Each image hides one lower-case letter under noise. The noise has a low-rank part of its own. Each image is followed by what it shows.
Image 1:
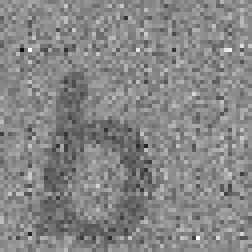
b
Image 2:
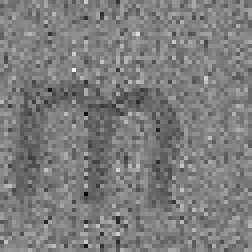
m
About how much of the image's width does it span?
two thirds
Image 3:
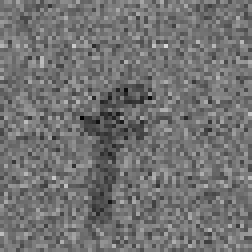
f
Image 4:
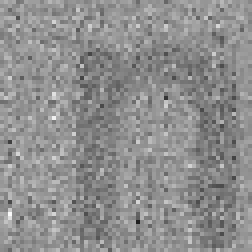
n
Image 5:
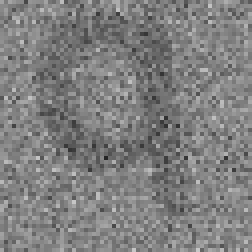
q
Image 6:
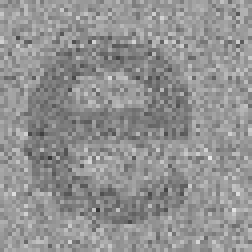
e
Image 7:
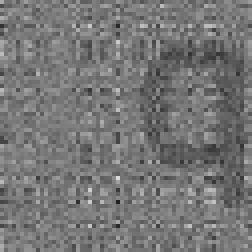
q
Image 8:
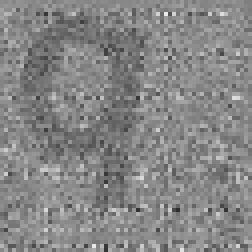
q
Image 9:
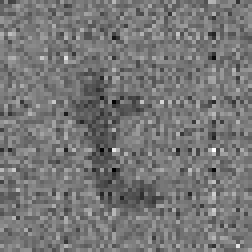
t
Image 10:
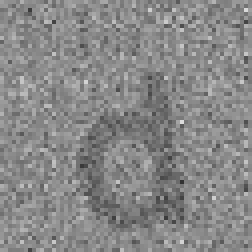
d
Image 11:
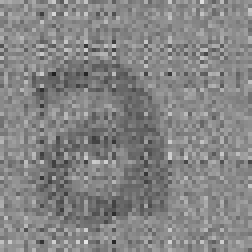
a
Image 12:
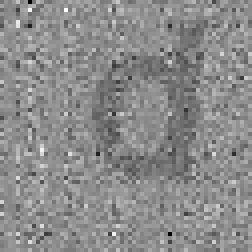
d
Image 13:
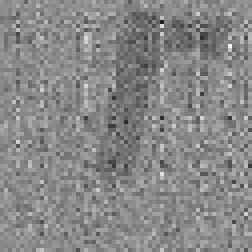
r
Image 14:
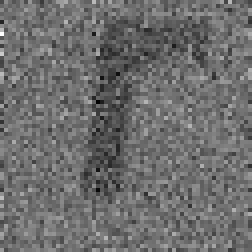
r
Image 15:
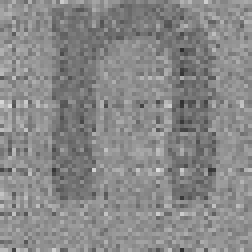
n
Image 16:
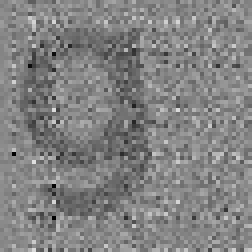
g
